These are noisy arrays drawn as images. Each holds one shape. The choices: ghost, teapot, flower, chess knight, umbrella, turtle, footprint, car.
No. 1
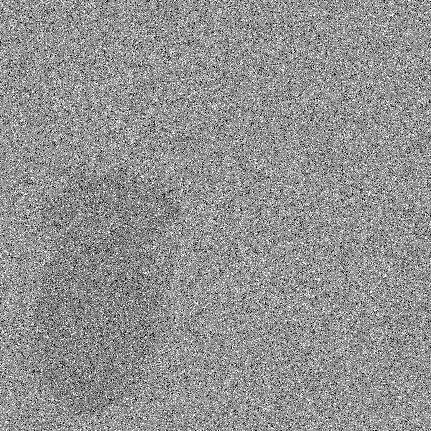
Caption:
dark footprint
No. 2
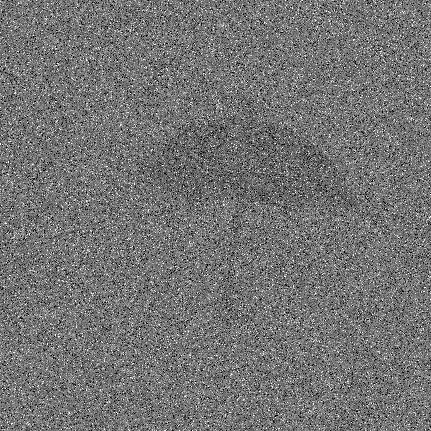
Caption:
dark umbrella
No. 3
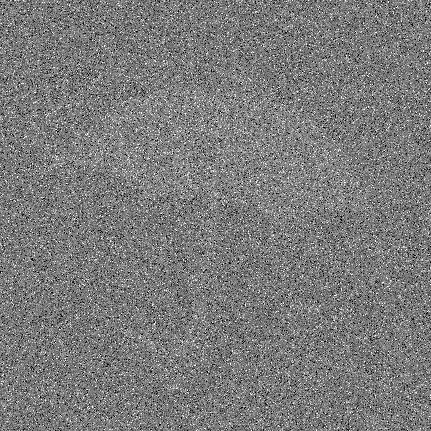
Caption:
light umbrella
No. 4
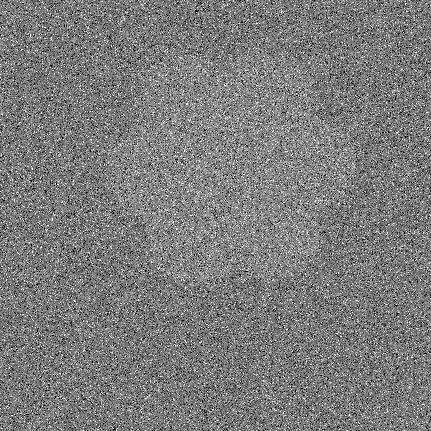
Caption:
light flower
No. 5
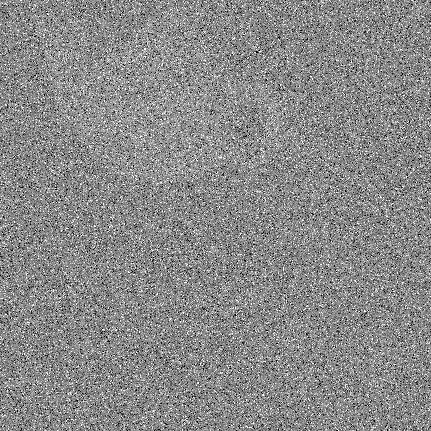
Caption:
light teapot
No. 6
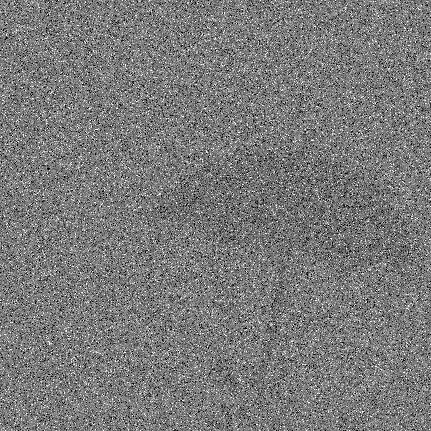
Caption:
dark umbrella
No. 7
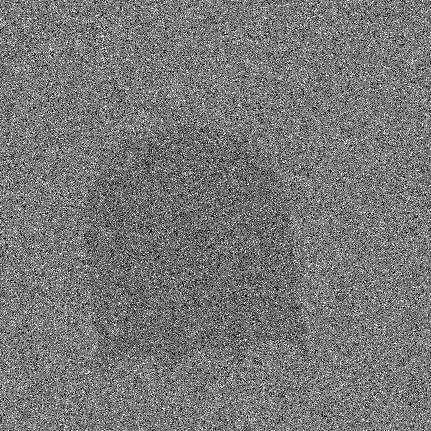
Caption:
dark ghost
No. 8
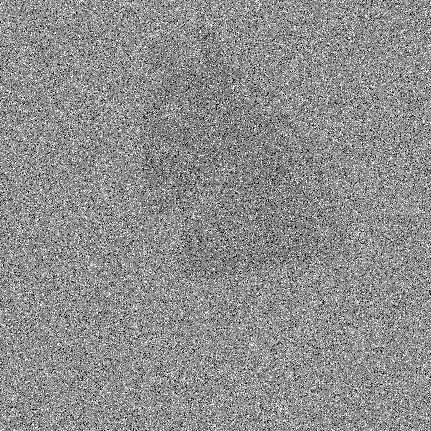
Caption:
dark chess knight
